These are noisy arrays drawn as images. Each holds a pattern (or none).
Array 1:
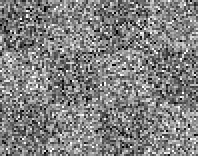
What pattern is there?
a checkerboard
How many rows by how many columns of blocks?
3 by 4
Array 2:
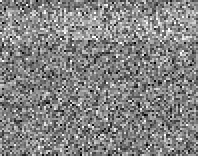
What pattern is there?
one band of rows
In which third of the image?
top
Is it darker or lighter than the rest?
lighter
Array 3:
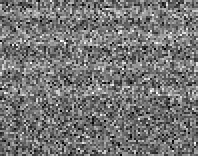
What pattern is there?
bands of rows
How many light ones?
4
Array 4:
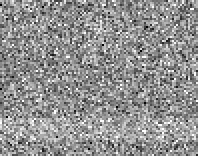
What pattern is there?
one band of rows
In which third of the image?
bottom
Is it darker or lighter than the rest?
lighter
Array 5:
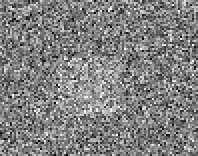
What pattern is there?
one block
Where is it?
centre
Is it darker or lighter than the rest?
lighter
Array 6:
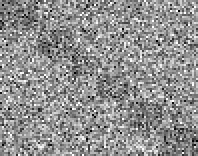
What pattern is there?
blocks along the diagonal
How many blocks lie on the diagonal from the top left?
6
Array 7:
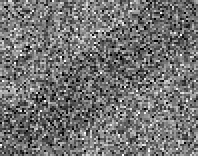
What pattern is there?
a diagonal band
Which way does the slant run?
bottom left to top right
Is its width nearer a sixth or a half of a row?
a half
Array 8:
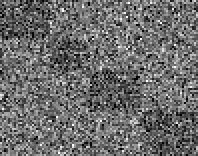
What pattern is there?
blocks along the diagonal
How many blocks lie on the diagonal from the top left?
4
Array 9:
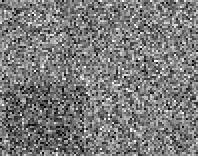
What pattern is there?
one block
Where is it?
bottom left
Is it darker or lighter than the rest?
darker
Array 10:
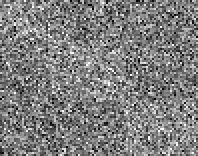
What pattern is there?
blocks along the diagonal
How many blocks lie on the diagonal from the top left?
3
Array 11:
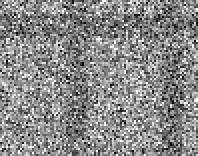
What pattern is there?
bands of rows crossing bands of columns
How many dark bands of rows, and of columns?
1 and 2
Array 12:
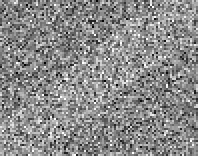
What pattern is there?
a diagonal band
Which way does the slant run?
bottom left to top right
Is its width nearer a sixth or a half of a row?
a half
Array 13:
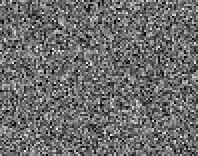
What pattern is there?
only noise
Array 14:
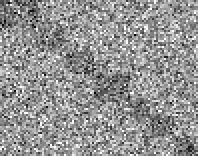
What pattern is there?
blocks along the diagonal
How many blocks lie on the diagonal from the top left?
7
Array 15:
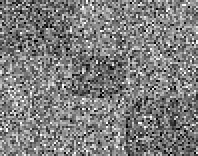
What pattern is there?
blocks along the diagonal
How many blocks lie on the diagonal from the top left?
3
